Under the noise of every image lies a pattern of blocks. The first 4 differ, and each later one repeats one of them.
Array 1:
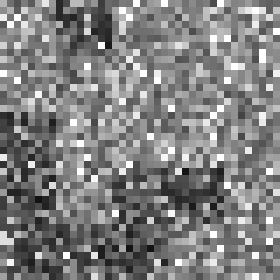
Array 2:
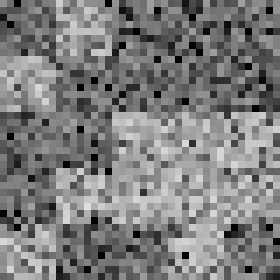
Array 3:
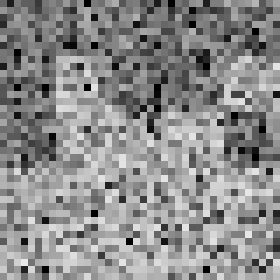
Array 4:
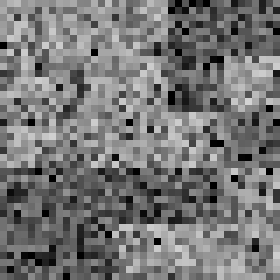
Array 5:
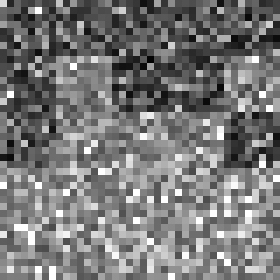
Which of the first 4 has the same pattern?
3
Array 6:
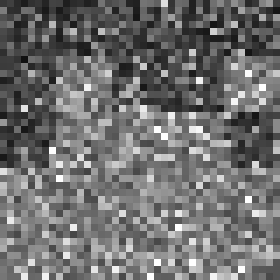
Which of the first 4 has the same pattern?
3
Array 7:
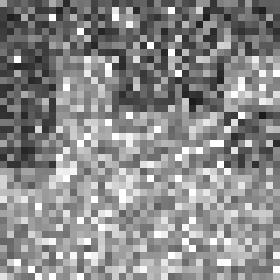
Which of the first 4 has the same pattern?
3
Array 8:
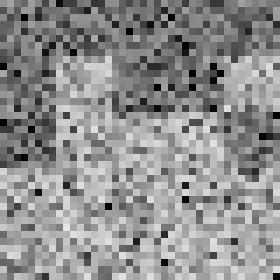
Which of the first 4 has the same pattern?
3
